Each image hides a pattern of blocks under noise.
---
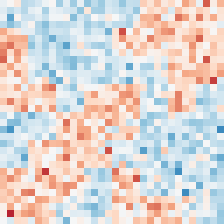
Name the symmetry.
mirrored about the diagonal from the bottom left
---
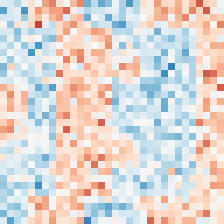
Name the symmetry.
top and bottom mirror each other
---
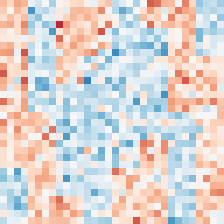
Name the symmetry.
the same after a half turn
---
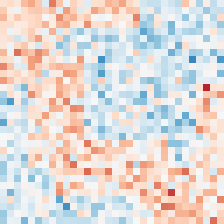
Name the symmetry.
mirrored about the diagonal from the bottom left
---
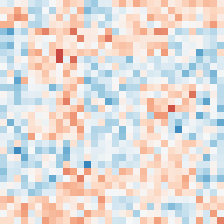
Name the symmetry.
the same after a half turn
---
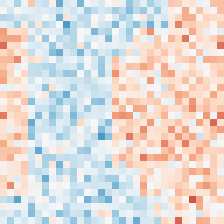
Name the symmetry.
top and bottom mirror each other
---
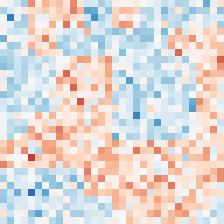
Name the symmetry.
no symmetry
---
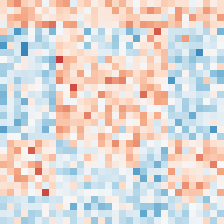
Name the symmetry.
left and right mirror each other
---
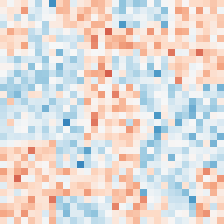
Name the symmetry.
the same after a half turn
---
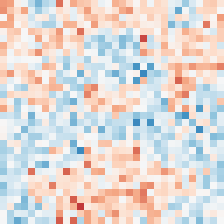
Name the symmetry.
left and right mirror each other
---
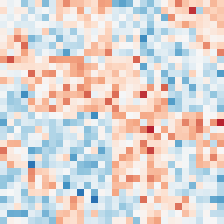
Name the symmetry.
mirrored about the diagonal from the bottom left
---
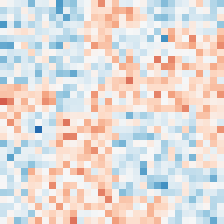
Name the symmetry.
mirrored about the diagonal from the top left
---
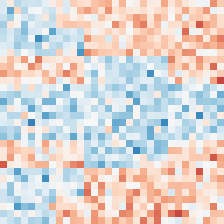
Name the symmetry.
top and bottom mirror each other
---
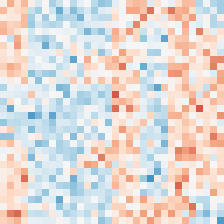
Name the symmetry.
top and bottom mirror each other
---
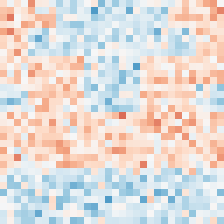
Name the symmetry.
left and right mirror each other
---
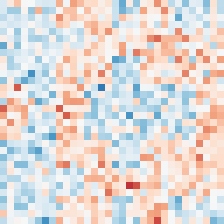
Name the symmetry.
top and bottom mirror each other
